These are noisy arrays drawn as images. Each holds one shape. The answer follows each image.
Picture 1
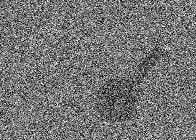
lollipop
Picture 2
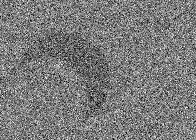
crescent
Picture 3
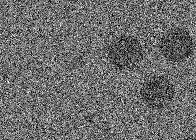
three dots
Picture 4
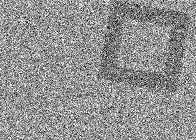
square frame
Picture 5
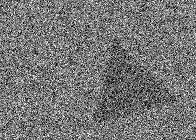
triangle
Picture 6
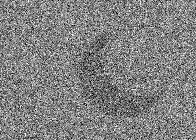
crescent
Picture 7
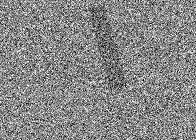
bar
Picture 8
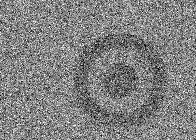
bullseye
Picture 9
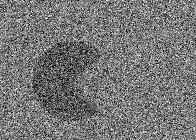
disc with a wedge cut out
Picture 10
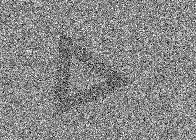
triangle frame
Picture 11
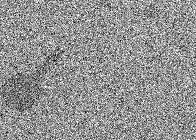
lollipop
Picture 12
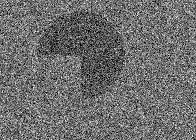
disc with a wedge cut out
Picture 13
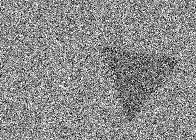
triangle
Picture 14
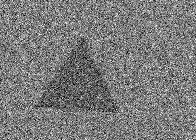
triangle
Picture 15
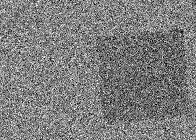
square
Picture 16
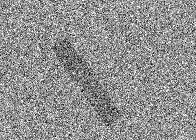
bar
